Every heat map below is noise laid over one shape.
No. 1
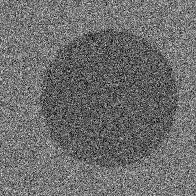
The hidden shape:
disc
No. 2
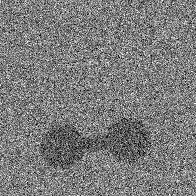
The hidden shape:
dumbbell
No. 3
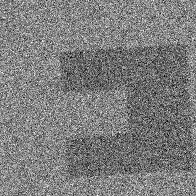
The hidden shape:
square with a notch
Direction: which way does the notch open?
left
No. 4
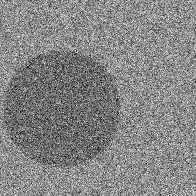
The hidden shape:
disc
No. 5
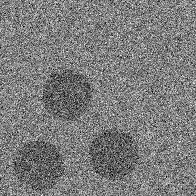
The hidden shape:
three dots
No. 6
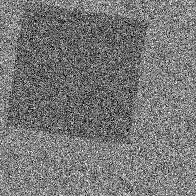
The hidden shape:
square
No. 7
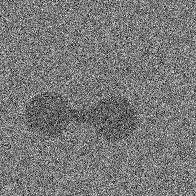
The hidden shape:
dumbbell
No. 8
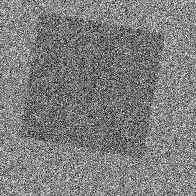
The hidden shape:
square
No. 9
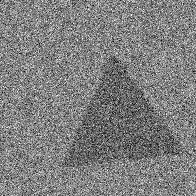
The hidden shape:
triangle
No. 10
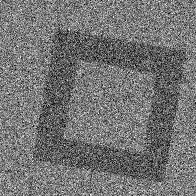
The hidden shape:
square frame
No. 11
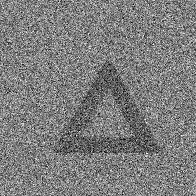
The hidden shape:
triangle frame
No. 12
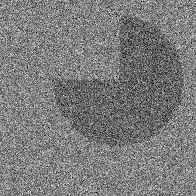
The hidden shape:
disc with a wedge cut out
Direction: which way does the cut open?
up and left
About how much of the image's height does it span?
two thirds
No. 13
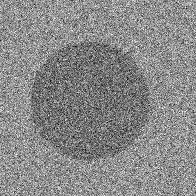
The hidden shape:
disc
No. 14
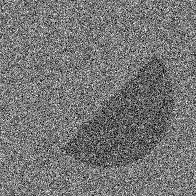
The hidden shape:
half disc
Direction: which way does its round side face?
down and right
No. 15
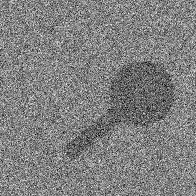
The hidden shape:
lollipop
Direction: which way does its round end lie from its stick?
up and right
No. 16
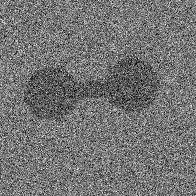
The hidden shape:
dumbbell
